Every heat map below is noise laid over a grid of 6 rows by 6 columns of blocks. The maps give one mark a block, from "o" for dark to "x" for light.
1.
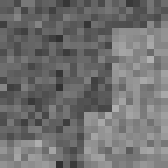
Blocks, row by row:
oooooo
ooooxx
ooooxx
ooooxx
oooxxx
xxoxxx
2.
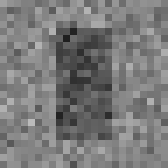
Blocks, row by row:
xxxxxx
xxooxx
xxooxx
xxooxx
xxooxx
xxxxxx
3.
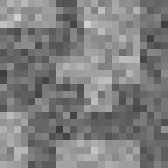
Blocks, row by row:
xxoxxo
oooxxo
ooxxxo
oooxoo
xooooo
xoxxxo
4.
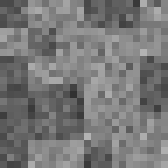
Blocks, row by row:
oxxoox
xoxxxx
oxxxxo
oooxxo
oooxxx
oxxoxx
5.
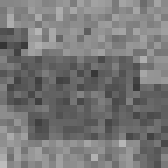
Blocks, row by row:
xxxxxx
oxxxxx
ooooox
oooooo
xooooo
xxxxxo
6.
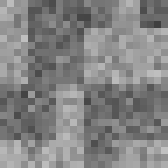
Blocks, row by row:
xoooxo
xooxxx
xooxxx
ooxooo
ooxooo
xxxoxx
